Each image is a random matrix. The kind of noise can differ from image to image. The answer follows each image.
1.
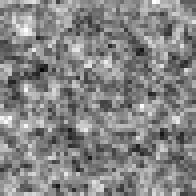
blotchy
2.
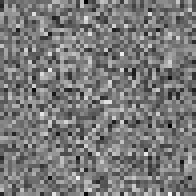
low rank plus noise
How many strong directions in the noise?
three or four
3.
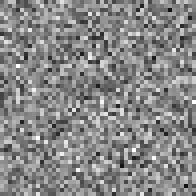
independent entries
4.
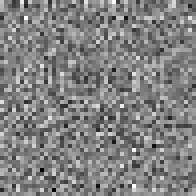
low rank plus noise
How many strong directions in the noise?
three or four
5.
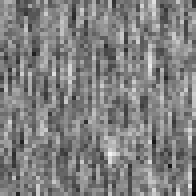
streaked along the columns
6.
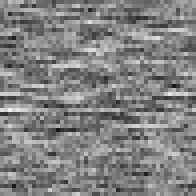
streaked along the rows
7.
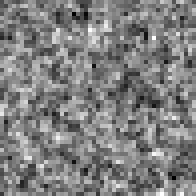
blotchy
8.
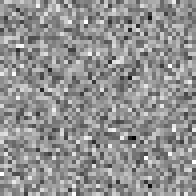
independent entries
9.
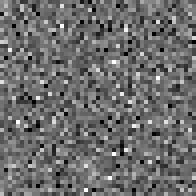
heavy tails
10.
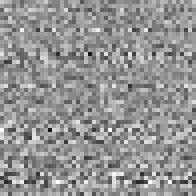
rows of uneven size
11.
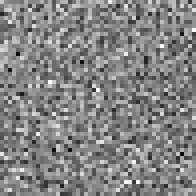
independent entries
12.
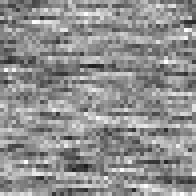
streaked along the rows
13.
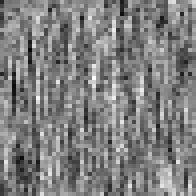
streaked along the columns
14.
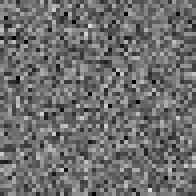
independent entries
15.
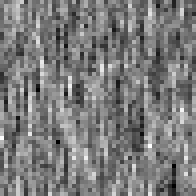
streaked along the columns
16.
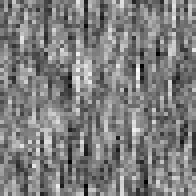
streaked along the columns
